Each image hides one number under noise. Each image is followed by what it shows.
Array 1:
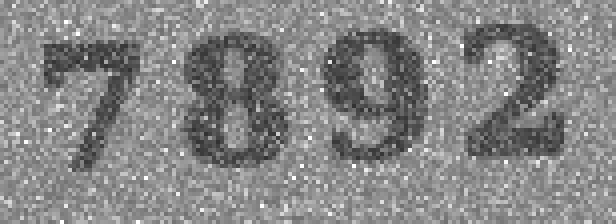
7892
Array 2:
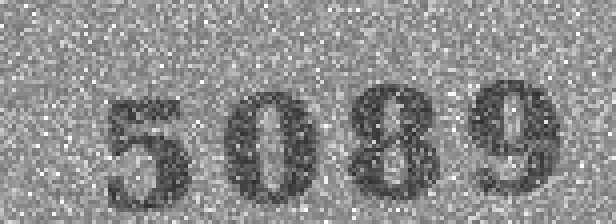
5089
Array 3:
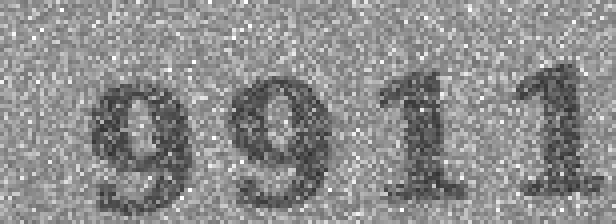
9911
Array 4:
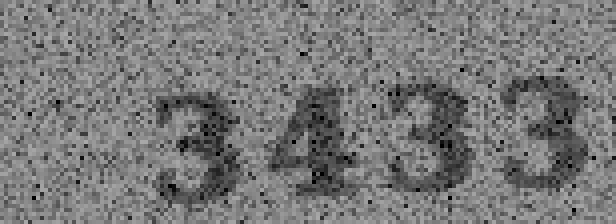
3433
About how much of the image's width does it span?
two thirds
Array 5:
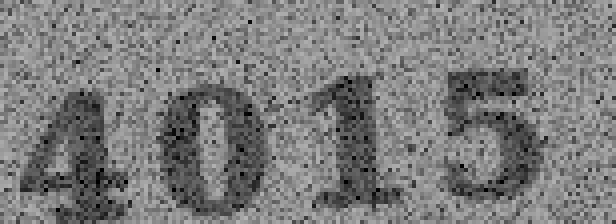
4015
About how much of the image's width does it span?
nearly all
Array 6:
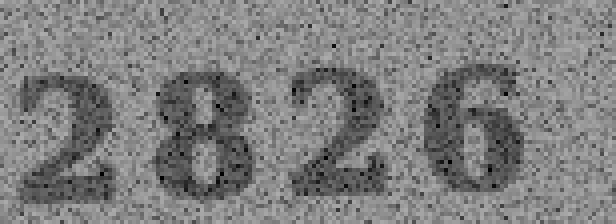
2826
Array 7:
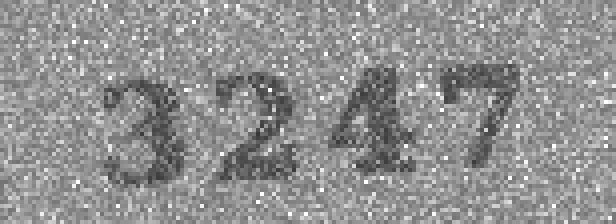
3247
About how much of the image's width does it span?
two thirds
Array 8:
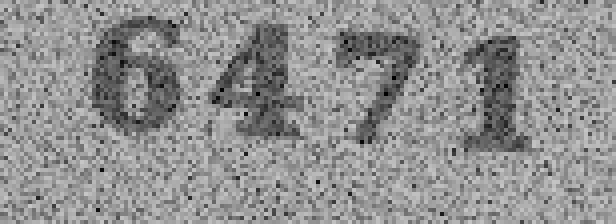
6471
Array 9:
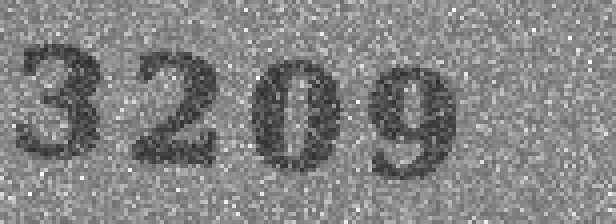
3209
